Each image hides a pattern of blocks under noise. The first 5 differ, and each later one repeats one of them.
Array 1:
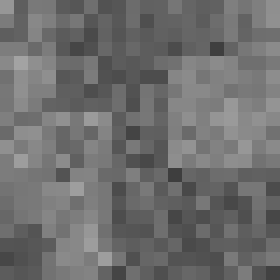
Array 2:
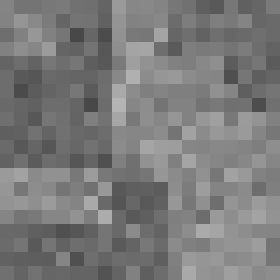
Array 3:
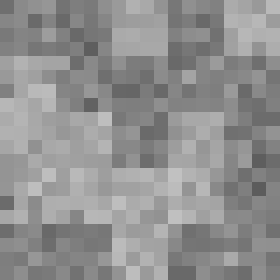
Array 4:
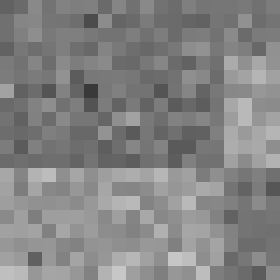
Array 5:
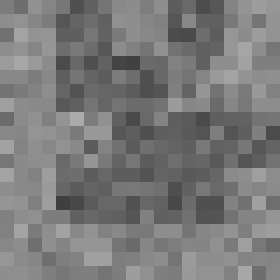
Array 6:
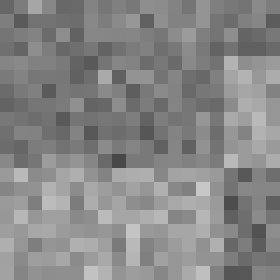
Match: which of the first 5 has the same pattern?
4
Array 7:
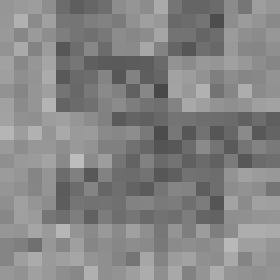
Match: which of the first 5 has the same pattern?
5
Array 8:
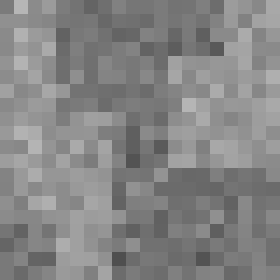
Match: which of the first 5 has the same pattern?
1
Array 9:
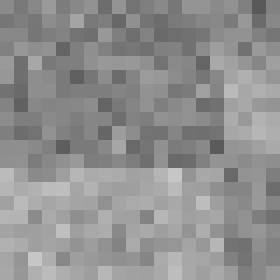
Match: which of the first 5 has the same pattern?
4
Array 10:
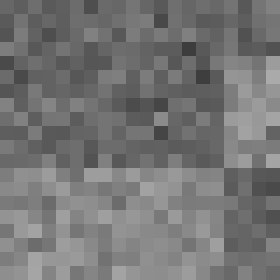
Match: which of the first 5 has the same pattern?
4
